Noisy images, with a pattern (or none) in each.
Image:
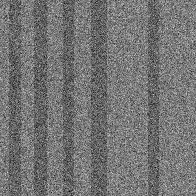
bands of columns
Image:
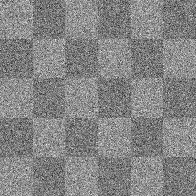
a checkerboard
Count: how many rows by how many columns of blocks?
5 by 6
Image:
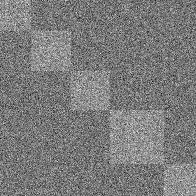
blocks along the diagonal
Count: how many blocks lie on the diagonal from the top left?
5
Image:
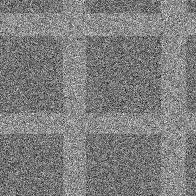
bands of rows crossing bands of columns
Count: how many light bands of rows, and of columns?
2 and 2
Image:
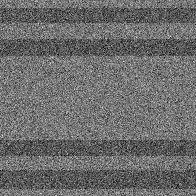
bands of rows
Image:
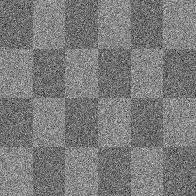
a checkerboard
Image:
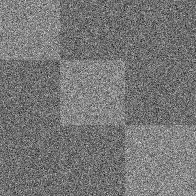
blocks along the diagonal
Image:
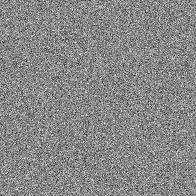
only noise
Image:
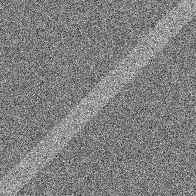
a diagonal band
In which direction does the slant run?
bottom left to top right
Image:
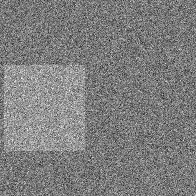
one block
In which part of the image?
middle left
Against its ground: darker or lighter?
lighter
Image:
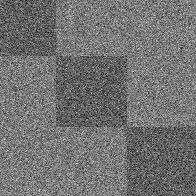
blocks along the diagonal
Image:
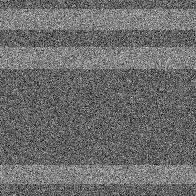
bands of rows
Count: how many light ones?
3
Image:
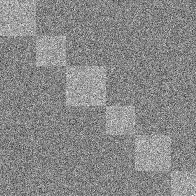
blocks along the diagonal
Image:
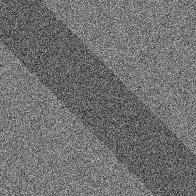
a diagonal band
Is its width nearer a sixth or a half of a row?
a half
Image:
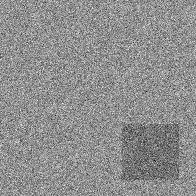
one block
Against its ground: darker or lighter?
darker
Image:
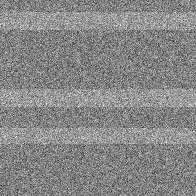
bands of rows
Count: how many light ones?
3
